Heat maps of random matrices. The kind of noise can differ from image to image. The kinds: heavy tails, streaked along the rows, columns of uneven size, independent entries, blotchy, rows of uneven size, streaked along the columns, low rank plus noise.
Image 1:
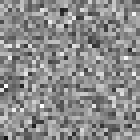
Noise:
independent entries
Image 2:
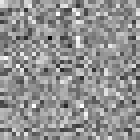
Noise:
low rank plus noise
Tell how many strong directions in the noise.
one
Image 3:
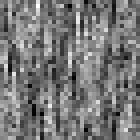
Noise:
streaked along the columns
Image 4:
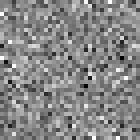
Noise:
heavy tails
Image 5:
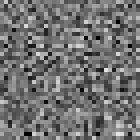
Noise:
low rank plus noise
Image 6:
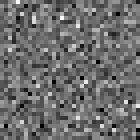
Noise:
heavy tails
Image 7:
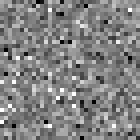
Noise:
heavy tails
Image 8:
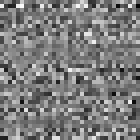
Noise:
rows of uneven size
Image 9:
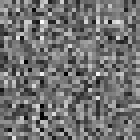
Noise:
low rank plus noise
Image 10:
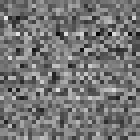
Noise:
rows of uneven size
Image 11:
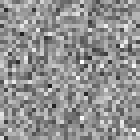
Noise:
independent entries
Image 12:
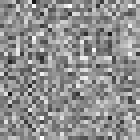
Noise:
low rank plus noise
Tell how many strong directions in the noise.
two
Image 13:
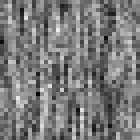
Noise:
streaked along the columns
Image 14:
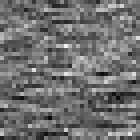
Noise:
streaked along the rows
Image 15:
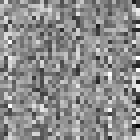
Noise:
columns of uneven size
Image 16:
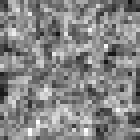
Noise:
blotchy
